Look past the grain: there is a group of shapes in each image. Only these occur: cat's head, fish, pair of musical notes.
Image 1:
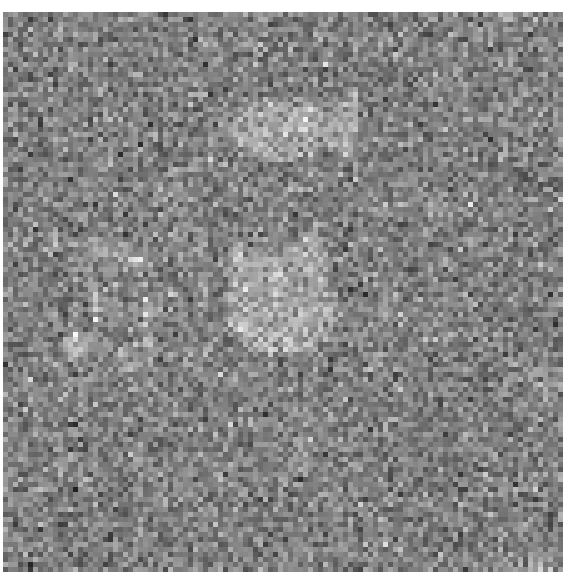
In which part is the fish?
top middle
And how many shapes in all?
3
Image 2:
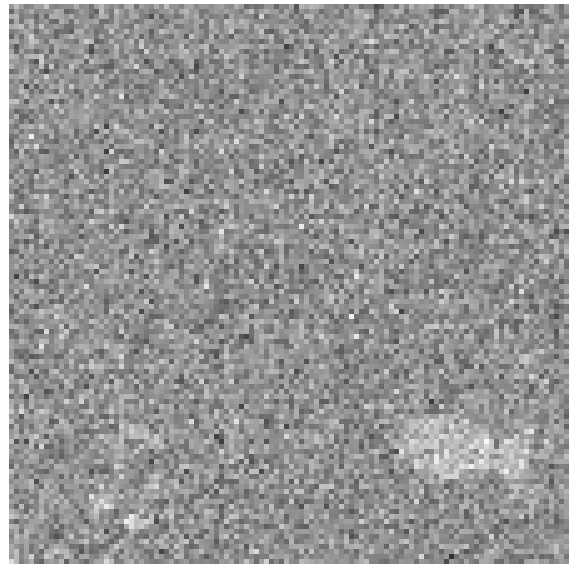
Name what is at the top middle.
nothing
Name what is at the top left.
nothing
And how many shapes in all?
2
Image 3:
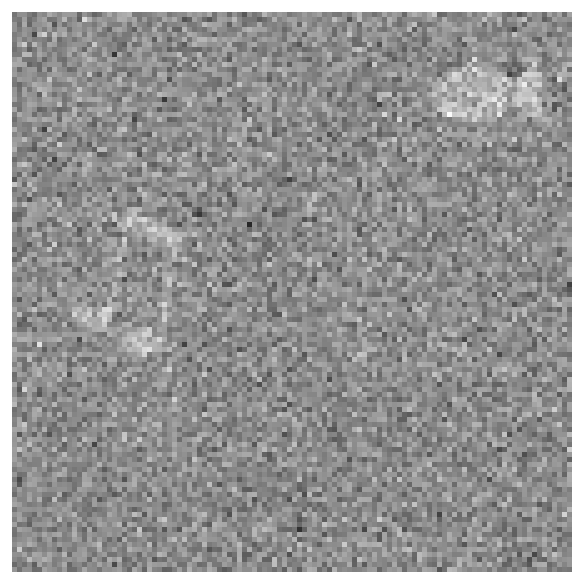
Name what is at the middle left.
pair of musical notes
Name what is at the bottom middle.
nothing
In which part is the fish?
top right
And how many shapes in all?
2
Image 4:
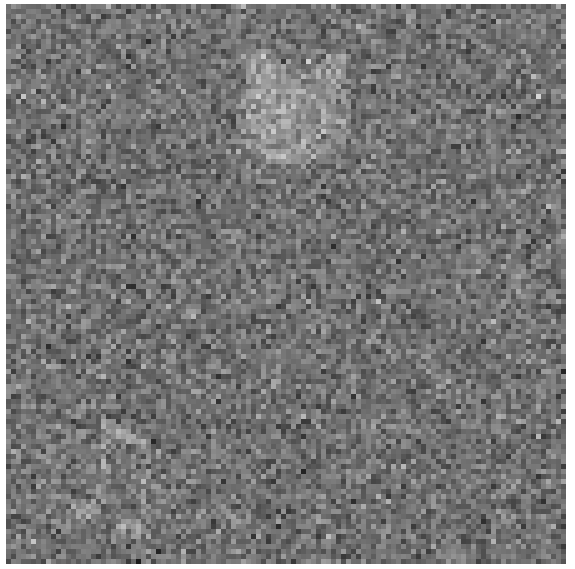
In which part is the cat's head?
top middle
